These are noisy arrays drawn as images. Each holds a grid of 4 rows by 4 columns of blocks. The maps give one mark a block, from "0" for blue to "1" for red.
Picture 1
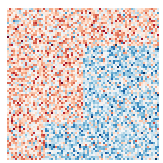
1111
1100
1100
1000
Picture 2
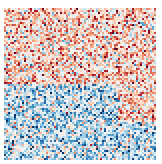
1111
1111
0001
0000
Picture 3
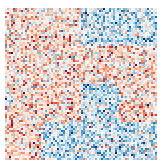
1100
1111
1101
1000
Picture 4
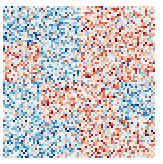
0011
1011
0110
0011
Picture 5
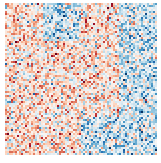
1010
1110
1110
1100
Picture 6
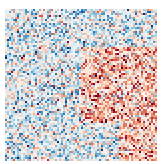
0000
0011
0011
0001
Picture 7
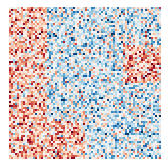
1000
1001
1000
1100
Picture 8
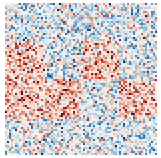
0000
1010
1101
0000
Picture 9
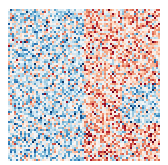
0011
0011
0010
0011
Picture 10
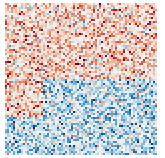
1111
1111
1000
0000
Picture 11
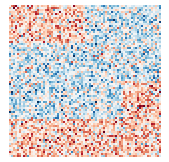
1100
0000
0001
1111
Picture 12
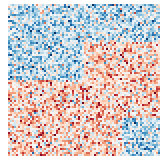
0000
0011
1111
1110
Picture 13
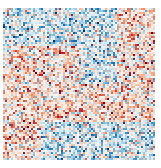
0001
1101
1111
1000
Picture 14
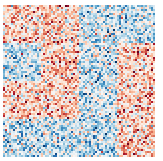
1100
0101
1101
0001
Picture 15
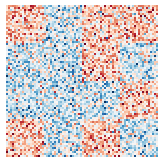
1011
0010
0001
1010
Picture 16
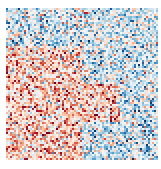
0000
1100
1110
1100
